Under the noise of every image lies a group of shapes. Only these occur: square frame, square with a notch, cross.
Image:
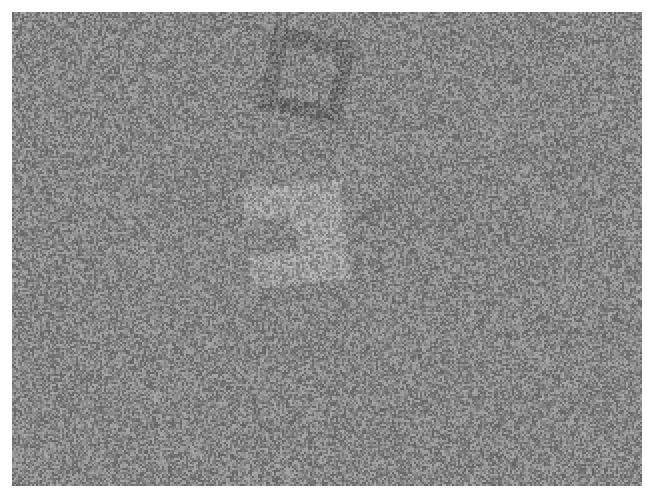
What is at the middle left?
nothing
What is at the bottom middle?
nothing
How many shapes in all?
2
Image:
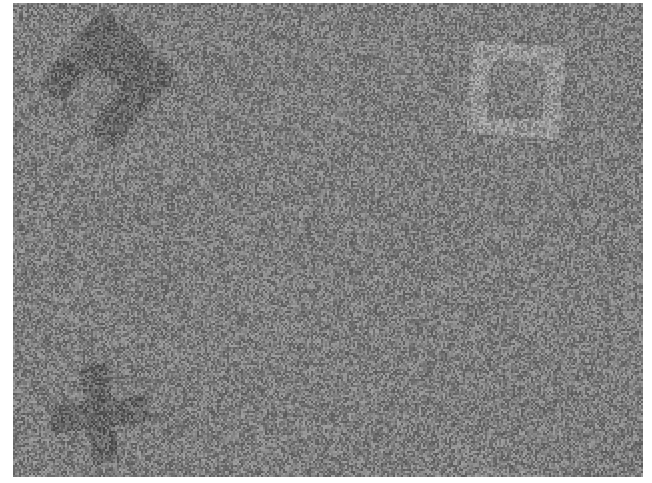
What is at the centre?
nothing
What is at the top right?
square frame
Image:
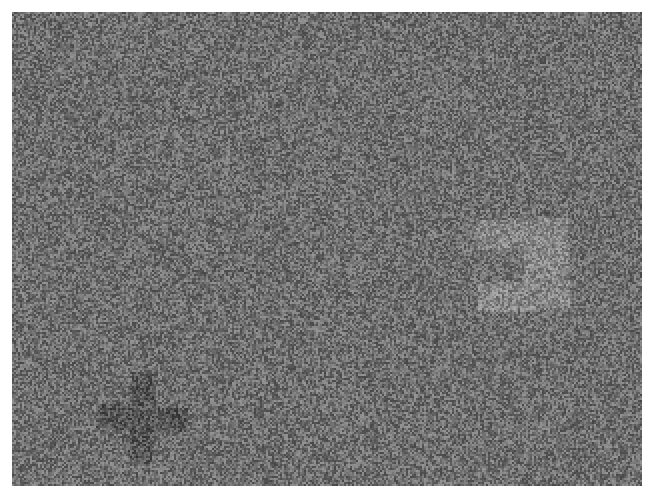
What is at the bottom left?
cross
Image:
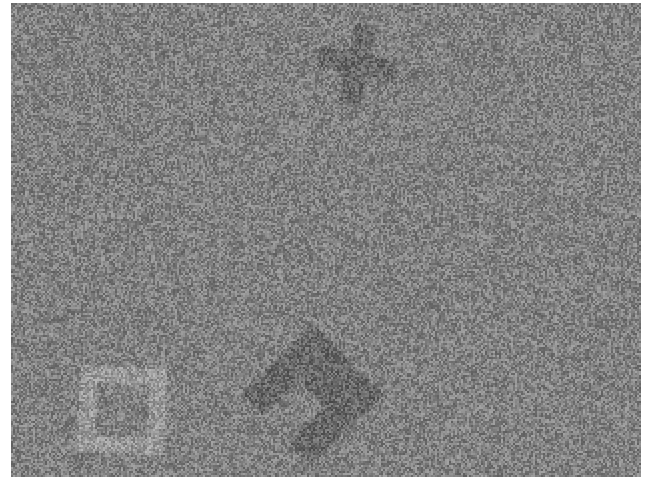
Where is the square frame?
bottom left
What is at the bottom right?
nothing
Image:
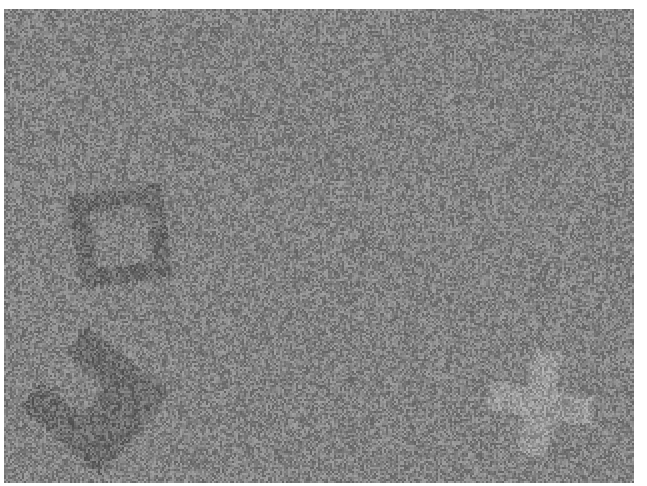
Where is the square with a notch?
bottom left
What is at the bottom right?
cross
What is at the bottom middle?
nothing
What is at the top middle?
nothing
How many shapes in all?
3
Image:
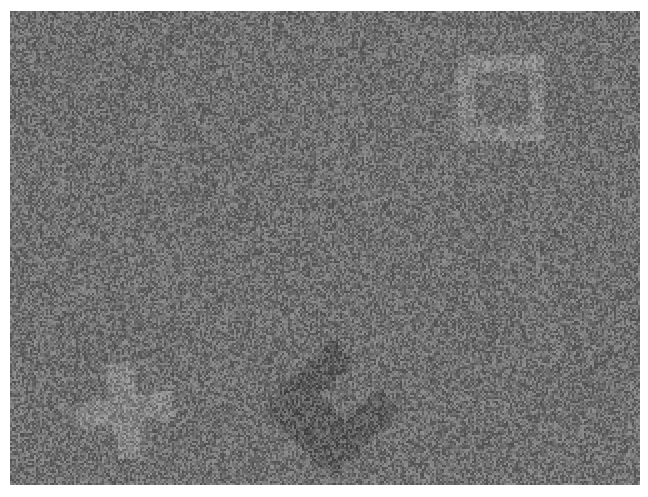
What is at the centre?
nothing
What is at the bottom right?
nothing
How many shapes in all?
3
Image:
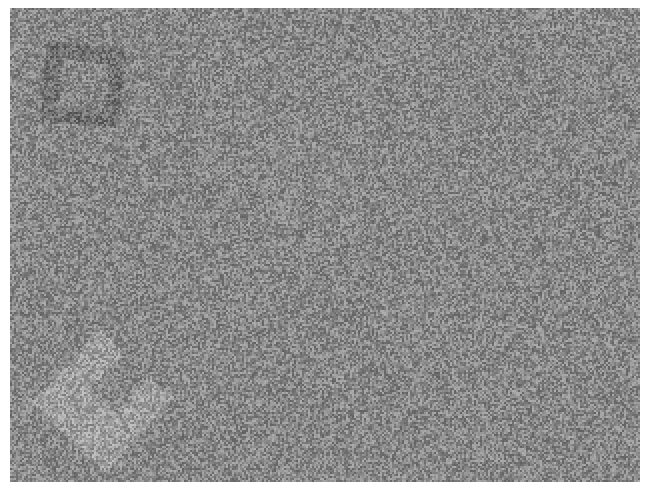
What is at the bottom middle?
nothing
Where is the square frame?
top left
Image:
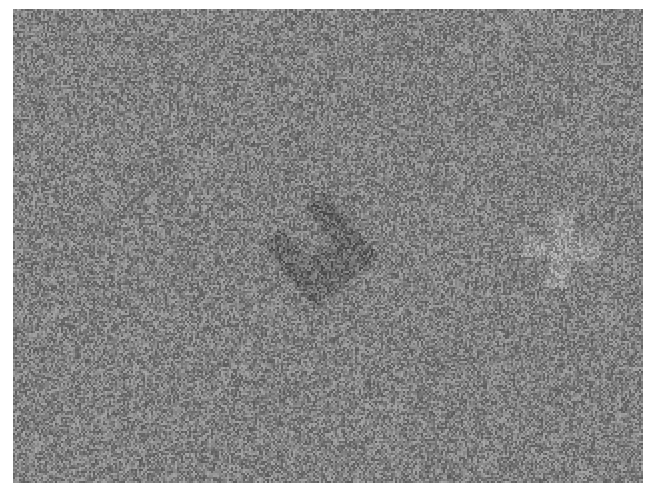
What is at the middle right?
cross
